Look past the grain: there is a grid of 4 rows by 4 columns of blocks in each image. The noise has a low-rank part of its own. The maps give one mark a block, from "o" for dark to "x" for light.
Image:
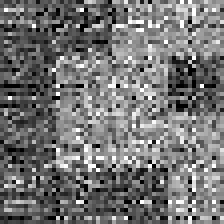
o o x x
o x x o
o x x x
o o o x
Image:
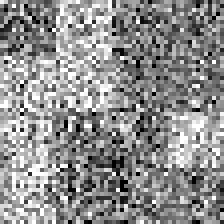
o x o o
x x o o
x o o x
x o o o
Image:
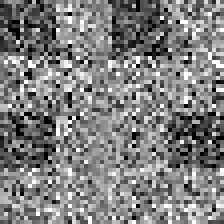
o x o x
x x x x
o x x o
x x x x
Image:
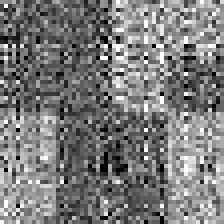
o o x x
o o x o
x o o x
x o o x
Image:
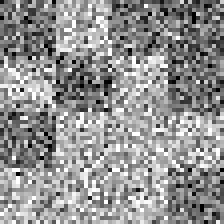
o x o o
x o x o
o x x x
x x x o
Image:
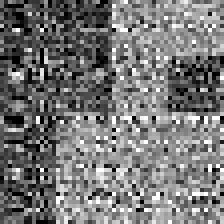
o o x x
o o x o
o x x x
o x x x
